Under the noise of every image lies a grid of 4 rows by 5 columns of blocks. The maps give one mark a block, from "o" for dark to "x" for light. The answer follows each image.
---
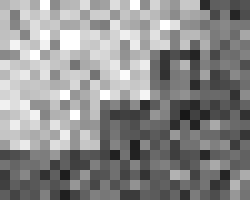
x x x x o
x x x o o
x x o o o
o o o o o
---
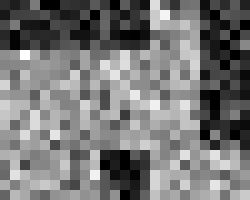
o o o x o
x x x x o
x x x x o
x x o x x
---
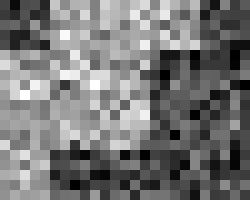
o x x x o
x x x o o
x x x o o
x o o o o
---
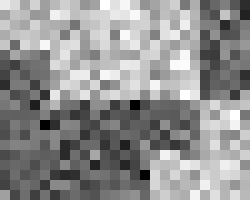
x x x x o
o x x x o
o o o o x
o o o x x
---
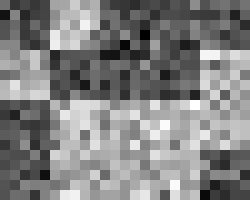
o x o o o
x o o o x
o x x x x
o x x x o
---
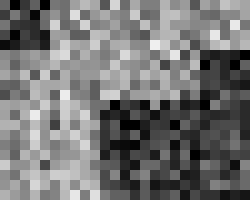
o x x x x
x x x x o
x x o o o
x x o o o
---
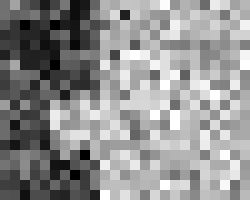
o o x x x
o o x x x
o x x x x
o o x x x
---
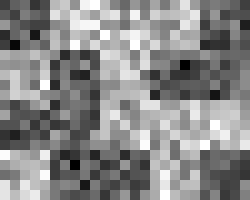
o x x x o
x o x o o
o o x x x
x o o x o
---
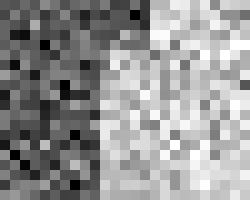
o o o x x
o o x x x
o o x x x
o o x x x
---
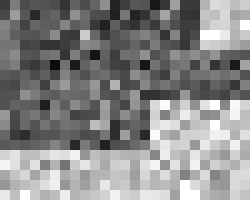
o o o o x
o o o o o
o o o x x
x x x x x
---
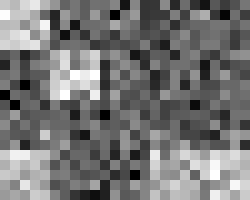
x o o o o
o x o o o
o o o o o
x o o x x
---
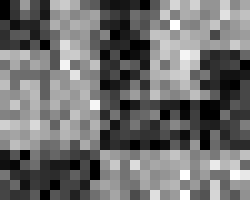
o x o x x
x x o x o
x x o o o
o o x x x
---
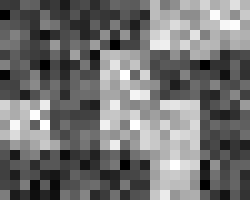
o o o x x
o o x o o
x o x x o
o o o x o
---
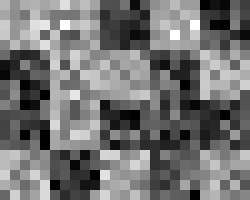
x x o x o
o x x o x
o x o o o
x o x o x
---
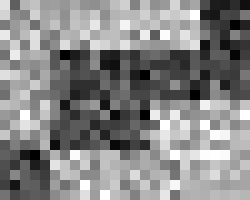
x x x x o
x o o o o
x o o x x
o x x x x
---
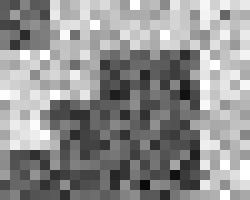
o x x x x
x x o o x
x o o o x
o o o o x
